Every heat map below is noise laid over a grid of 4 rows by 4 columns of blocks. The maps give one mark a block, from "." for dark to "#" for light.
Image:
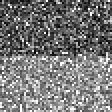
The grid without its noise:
....
....
####
####
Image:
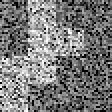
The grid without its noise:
.#..
.##.
##..
#...
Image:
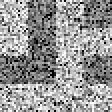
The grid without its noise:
#.#.
#.##
..#.
####
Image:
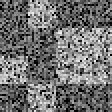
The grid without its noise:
.#..
..##
#.##
.#..
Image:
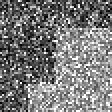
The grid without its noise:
....
..##
..##
.###
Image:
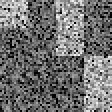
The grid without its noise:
#.#.
..#.
...#
...#
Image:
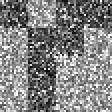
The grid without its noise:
.#..
#..#
#.##
#.##
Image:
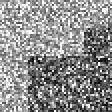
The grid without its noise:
####
###.
#...
#...
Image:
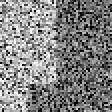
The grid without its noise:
##..
##..
##..
#...
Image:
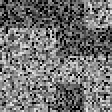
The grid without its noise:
...#
##..
####
##.#
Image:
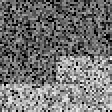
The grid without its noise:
....
....
..##
####
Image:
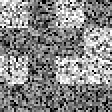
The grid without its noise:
#.#.
...#
#.##
....
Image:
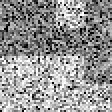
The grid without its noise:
..#.
....
###.
####
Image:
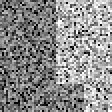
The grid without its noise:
..##
..##
..##
...#
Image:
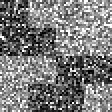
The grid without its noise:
.###
..##
##..
#..#
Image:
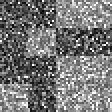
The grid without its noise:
..##
.#..
..##
#.##
